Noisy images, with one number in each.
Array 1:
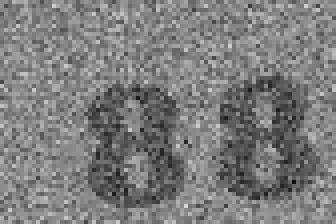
88
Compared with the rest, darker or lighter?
darker
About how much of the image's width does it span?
two thirds
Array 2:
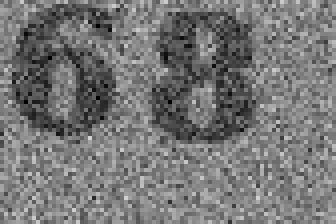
68
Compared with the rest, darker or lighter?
darker
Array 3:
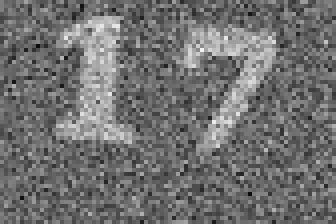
17
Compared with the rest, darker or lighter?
lighter
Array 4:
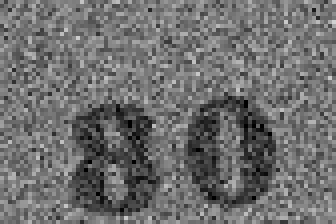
80
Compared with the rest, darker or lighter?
darker
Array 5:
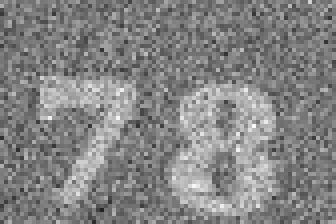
78
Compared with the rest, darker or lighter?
lighter
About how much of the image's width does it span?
two thirds
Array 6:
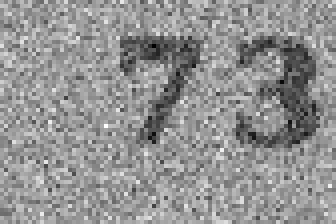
73
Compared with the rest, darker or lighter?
darker
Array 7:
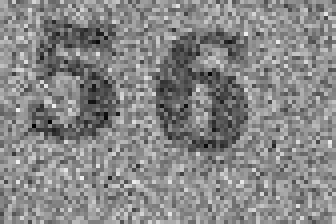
56
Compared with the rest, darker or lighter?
darker
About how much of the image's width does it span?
two thirds
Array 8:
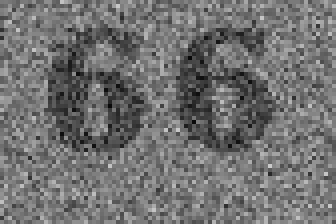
66
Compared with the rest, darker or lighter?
darker
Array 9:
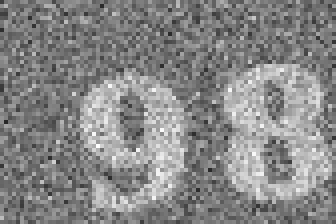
98
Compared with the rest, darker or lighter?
lighter
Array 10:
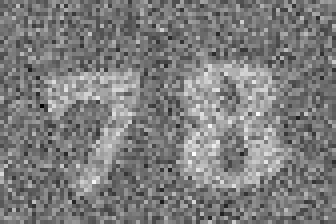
78
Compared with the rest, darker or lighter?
lighter
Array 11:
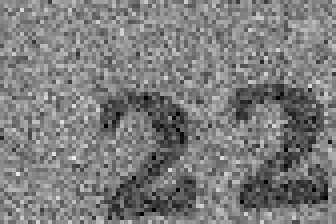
22
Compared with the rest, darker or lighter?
darker
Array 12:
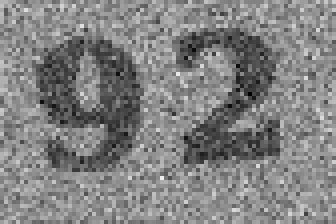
92
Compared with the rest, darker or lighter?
darker
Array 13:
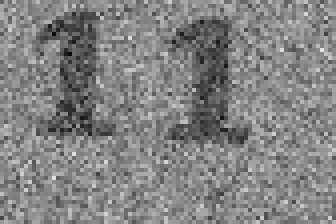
11
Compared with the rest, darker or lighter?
darker
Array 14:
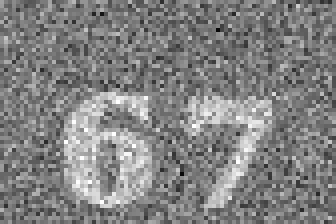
67
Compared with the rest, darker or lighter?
lighter
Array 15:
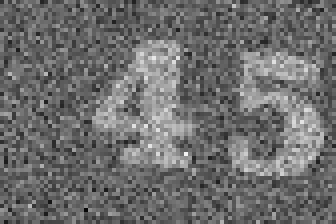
45
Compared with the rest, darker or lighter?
lighter
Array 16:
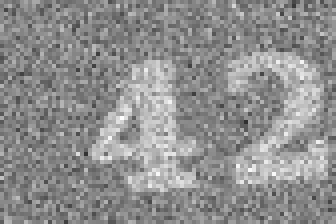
42
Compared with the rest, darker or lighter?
lighter
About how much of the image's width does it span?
two thirds
